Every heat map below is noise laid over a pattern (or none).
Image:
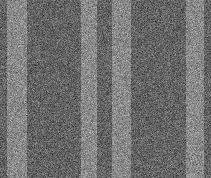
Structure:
bands of columns
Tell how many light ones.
4
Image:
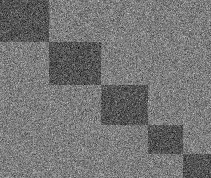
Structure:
blocks along the diagonal
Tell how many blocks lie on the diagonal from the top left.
5
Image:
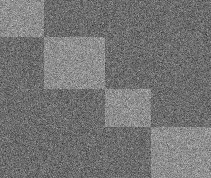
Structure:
blocks along the diagonal
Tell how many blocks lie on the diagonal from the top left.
4
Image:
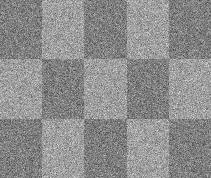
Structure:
a checkerboard
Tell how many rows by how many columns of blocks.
3 by 5
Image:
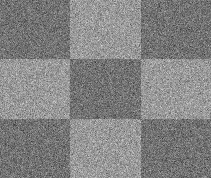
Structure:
a checkerboard
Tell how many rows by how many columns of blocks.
3 by 3
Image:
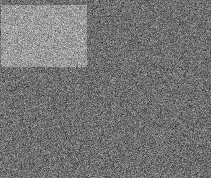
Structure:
one block
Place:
top left
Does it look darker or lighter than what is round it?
lighter
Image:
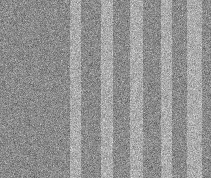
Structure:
bands of columns
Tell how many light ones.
5
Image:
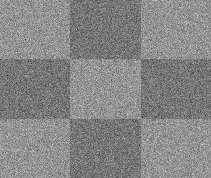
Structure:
a checkerboard
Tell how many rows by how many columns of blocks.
3 by 3
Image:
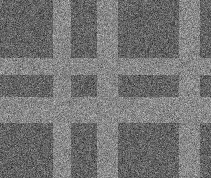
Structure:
bands of rows crossing bands of columns
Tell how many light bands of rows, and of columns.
2 and 3
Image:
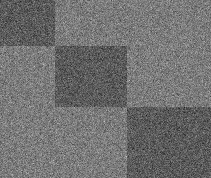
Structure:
blocks along the diagonal
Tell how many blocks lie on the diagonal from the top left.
3
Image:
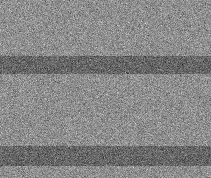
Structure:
bands of rows
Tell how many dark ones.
2
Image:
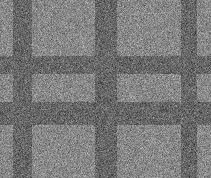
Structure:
bands of rows crossing bands of columns
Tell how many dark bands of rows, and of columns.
2 and 3
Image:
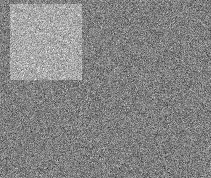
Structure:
one block
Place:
top left
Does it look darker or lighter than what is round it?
lighter
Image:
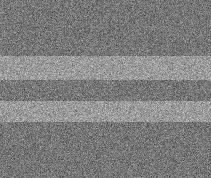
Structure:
bands of rows
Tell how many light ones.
2
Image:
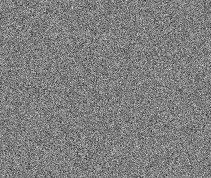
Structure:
only noise
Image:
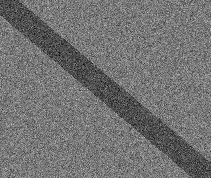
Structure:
a diagonal band
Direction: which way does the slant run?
top left to bottom right
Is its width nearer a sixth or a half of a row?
a sixth
